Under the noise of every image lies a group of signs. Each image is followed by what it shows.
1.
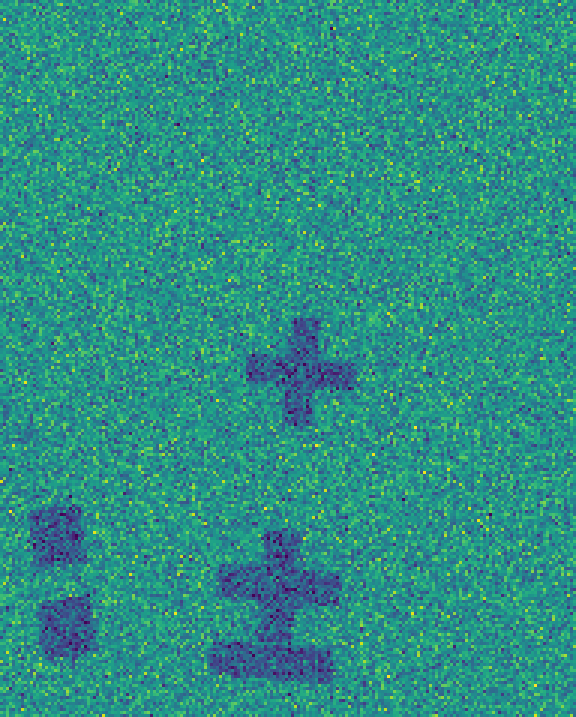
centre: plus sign; bottom left: colon; bottom middle: plus-minus sign
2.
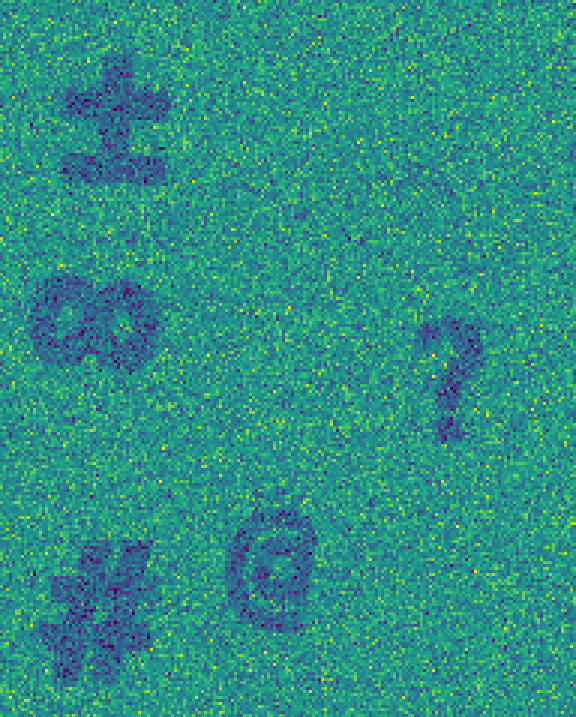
top left: plus-minus sign; middle left: infinity sign; middle right: question mark; bottom left: hash sign; bottom middle: at sign
